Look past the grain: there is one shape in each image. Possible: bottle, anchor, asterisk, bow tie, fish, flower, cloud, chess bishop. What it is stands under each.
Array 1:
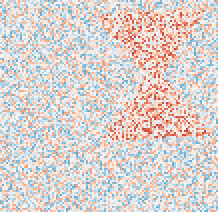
red bow tie
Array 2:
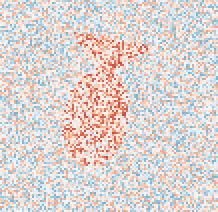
red fish
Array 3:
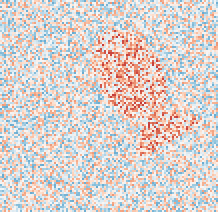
red fish
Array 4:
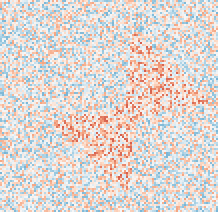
red bow tie
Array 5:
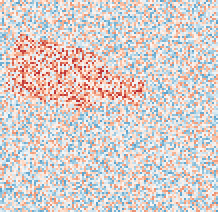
red bottle
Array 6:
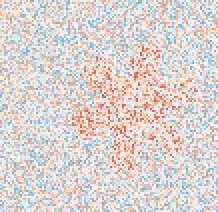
red asterisk
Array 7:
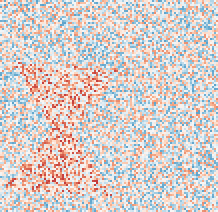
red bow tie
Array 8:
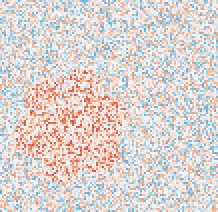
red flower
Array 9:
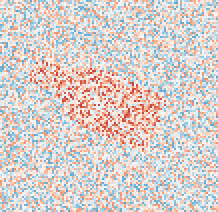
red bottle
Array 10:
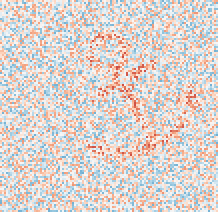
red anchor
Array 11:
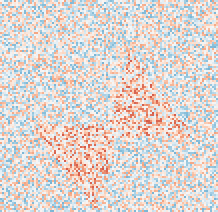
red bow tie
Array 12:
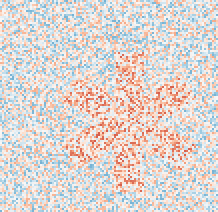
red asterisk
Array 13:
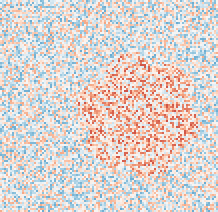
red flower
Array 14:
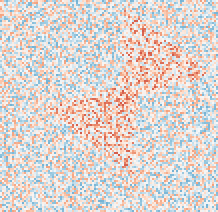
red bow tie
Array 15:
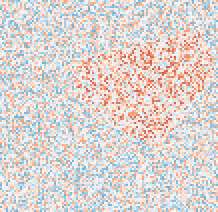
red cloud
